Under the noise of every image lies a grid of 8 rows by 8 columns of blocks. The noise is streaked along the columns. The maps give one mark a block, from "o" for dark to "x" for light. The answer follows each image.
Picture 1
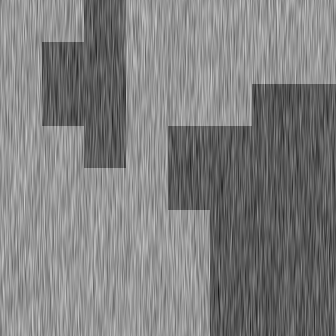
xxoxxxxx
xooxxxxx
xooxxxoo
xxoxoooo
xxxxoooo
xxxxxooo
xxxxxooo
xxxxxooo
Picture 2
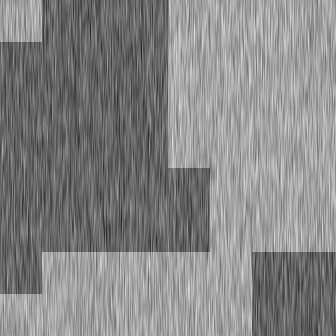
xoooxxxx
ooooxxxx
ooooxxxx
ooooxxxx
oooooxxx
oooooxxx
oxxxxxoo
xxxxxxoo
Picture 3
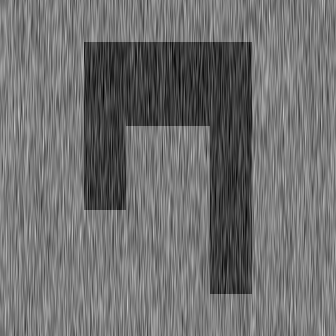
xxxxxxxx
xxooooxx
xxooooxx
xxoxxoxx
xxoxxoxx
xxxxxoxx
xxxxxoxx
xxxxxxxx
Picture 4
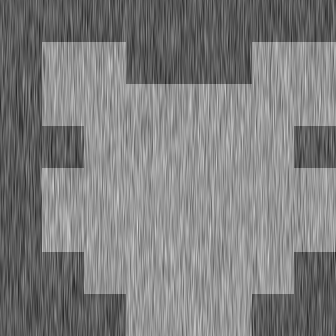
oooooooo
oxxoooxx
oxxxxxxx
ooxxxxxo
oxxxxxxx
oxxxxxxx
ooxxxxxo
oooxxxoo
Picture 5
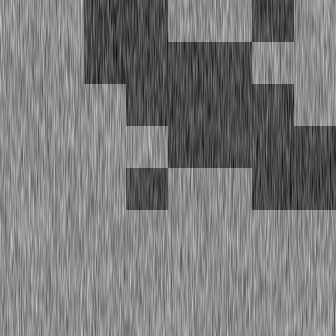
xxooxxox
xxooooxx
xxxoooox
xxxxoooo
xxxoxxoo
xxxxxxxx
xxxxxxxx
xxxxxxxx
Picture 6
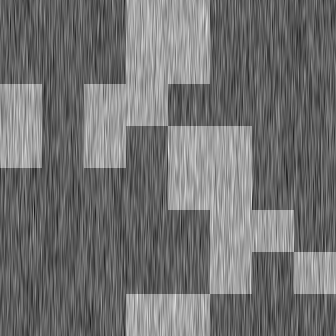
oooxxooo
oooxxooo
xoxxoooo
xoxoxxoo
ooooxxoo
oooooxxo
oooooxox
oooxxooo
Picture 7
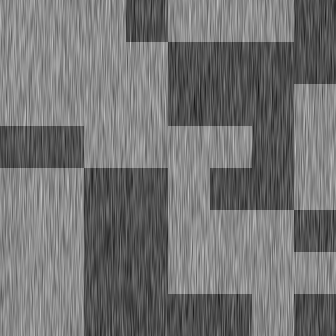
xxxoxxxo
xxxxoooo
xxxxooox
ooxxxxox
xxooxoox
xxooxxxo
xxooxxxx
xxooooxo
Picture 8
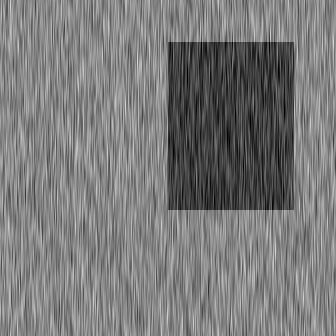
xxxxxxxx
xxxxooox
xxxxooox
xxxxooox
xxxxooox
xxxxxxxx
xxxxxxxx
xxxxxxxx
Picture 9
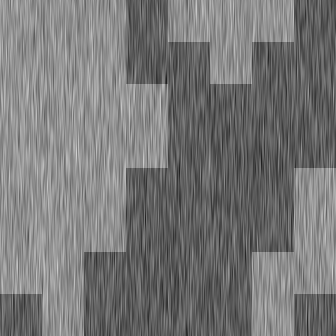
xxxoxxxo
xxxooxoo
xxxxoooo
xxxxoooo
xxxoooox
xxxoooox
xxooooxx
oxooooxo
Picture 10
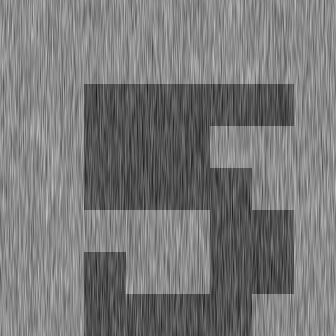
xxxxxxxx
xxxxxxxx
xxooooox
xxoooxxx
xxooooxx
xxxxxoox
xxoxxoox
xxooooxx
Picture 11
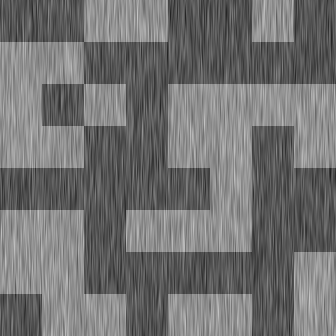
ooxxooxo
xxoooooo
xoxoxxxx
xxooxxox
oooooxoo
xxoxxxoo
xxooooox
oxxoxxox
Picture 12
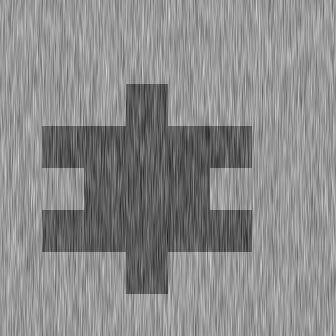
xxxxxxxx
xxxxxxxx
xxxoxxxx
xoooooxx
xxoooxxx
xoooooxx
xxxoxxxx
xxxxxxxx
